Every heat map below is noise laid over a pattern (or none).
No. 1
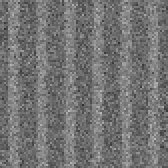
vertical stripes
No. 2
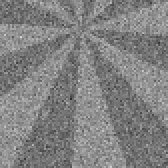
spokes from one point
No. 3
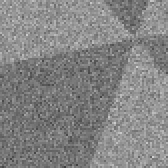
spokes from one point
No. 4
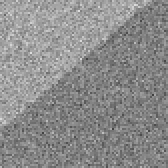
a sharp edge
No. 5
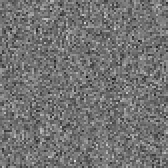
only noise
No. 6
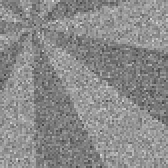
spokes from one point
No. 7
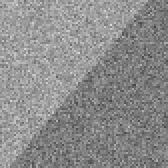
a sharp edge
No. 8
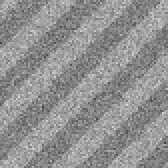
diagonal stripes
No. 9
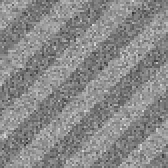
diagonal stripes
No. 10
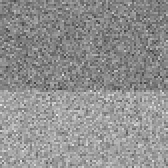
a sharp edge
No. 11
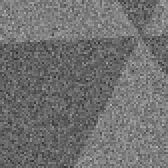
spokes from one point
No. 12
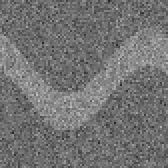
a wavy band
